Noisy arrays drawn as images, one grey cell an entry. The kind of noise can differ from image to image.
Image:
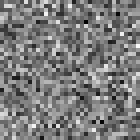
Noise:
independent entries
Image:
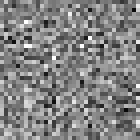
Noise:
low rank plus noise
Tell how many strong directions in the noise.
two
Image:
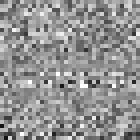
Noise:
rows of uneven size
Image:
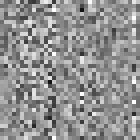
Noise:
columns of uneven size
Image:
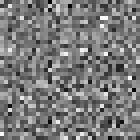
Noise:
low rank plus noise
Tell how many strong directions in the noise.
three or four
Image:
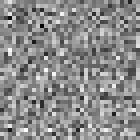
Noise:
low rank plus noise
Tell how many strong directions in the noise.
two
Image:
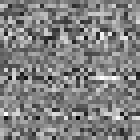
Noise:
rows of uneven size
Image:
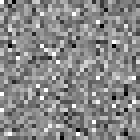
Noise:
heavy tails
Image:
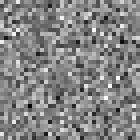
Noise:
independent entries
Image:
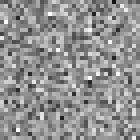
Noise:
independent entries
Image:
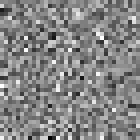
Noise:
low rank plus noise
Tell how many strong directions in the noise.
one
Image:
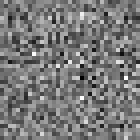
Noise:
low rank plus noise
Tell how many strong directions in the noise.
three or four
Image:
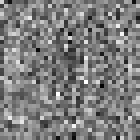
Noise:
low rank plus noise
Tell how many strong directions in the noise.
two
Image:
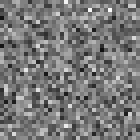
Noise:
independent entries
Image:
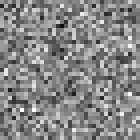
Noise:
independent entries
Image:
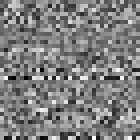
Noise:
rows of uneven size
